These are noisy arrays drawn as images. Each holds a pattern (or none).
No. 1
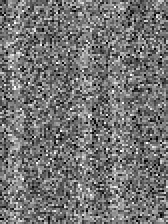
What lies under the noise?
bands of columns
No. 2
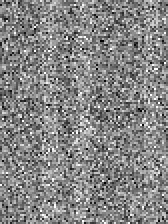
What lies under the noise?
bands of columns
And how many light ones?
3
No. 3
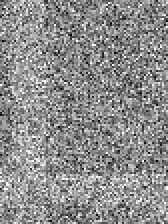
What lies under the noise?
bands of rows crossing bands of columns
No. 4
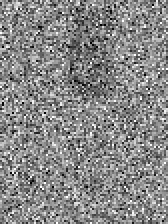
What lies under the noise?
one block
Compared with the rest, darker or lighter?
darker
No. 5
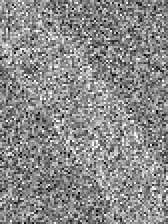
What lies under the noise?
a diagonal band
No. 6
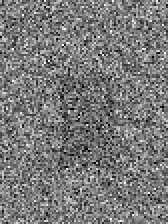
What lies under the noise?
one block
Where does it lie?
centre
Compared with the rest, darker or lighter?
darker
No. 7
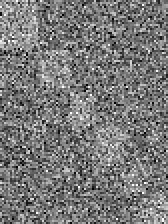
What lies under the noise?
blocks along the diagonal
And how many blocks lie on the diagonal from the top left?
6
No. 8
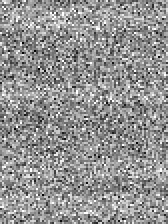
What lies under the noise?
bands of rows
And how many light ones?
4
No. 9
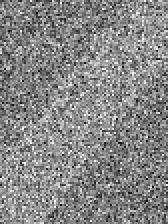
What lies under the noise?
a diagonal band
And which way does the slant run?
bottom left to top right
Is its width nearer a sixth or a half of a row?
a half
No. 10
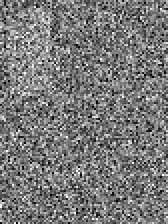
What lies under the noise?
one block
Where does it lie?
top left
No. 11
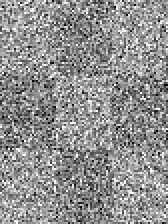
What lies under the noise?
a checkerboard
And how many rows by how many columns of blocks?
3 by 3
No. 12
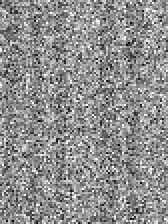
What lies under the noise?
bands of columns
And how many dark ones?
5
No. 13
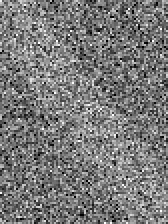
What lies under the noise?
a diagonal band
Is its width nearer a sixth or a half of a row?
a half
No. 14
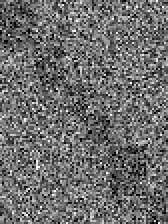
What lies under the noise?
blocks along the diagonal
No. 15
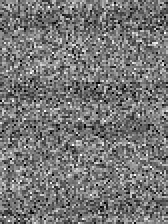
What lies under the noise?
bands of rows
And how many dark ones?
4
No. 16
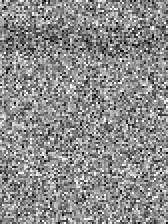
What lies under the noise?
one band of rows
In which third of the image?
top
